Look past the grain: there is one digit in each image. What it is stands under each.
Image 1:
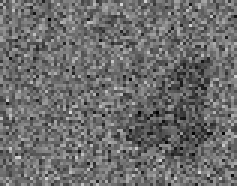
4
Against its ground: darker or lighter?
darker
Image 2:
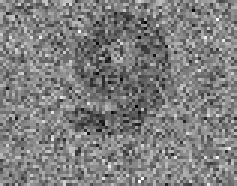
9
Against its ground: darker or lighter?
darker
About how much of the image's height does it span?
two thirds
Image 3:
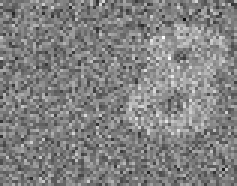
8
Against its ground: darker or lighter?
lighter
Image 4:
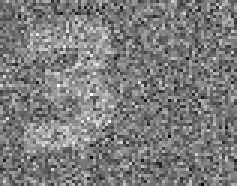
3
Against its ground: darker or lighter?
lighter
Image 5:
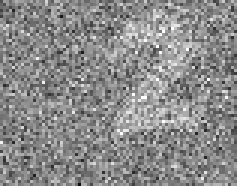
2
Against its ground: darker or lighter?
lighter
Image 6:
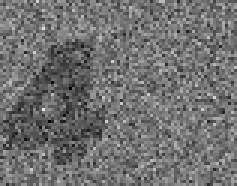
4
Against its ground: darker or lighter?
darker
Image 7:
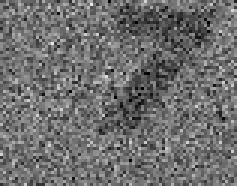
7
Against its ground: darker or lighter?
darker
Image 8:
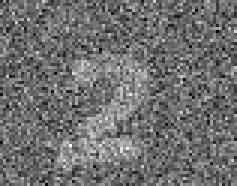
2
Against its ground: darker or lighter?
lighter
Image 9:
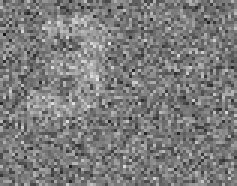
3
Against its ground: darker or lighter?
lighter
